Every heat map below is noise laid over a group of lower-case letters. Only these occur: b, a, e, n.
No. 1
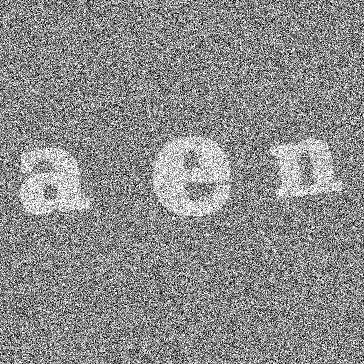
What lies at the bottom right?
nothing
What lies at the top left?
nothing
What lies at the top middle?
nothing
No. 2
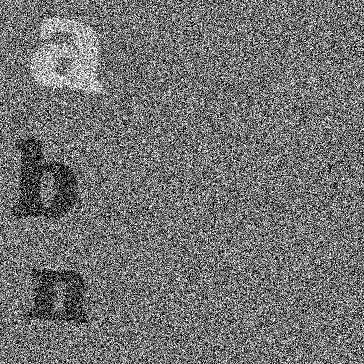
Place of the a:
top left
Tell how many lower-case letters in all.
3
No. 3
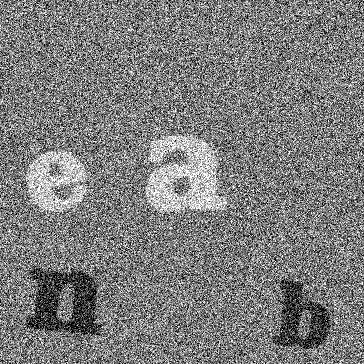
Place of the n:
bottom left
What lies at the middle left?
e
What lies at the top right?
nothing
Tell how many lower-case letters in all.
4
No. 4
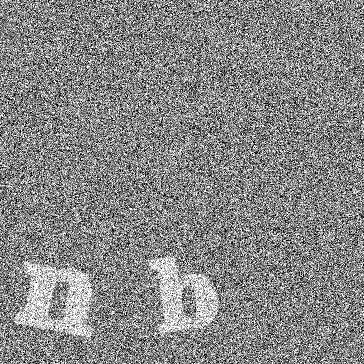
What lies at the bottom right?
nothing
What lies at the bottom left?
n
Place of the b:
bottom middle
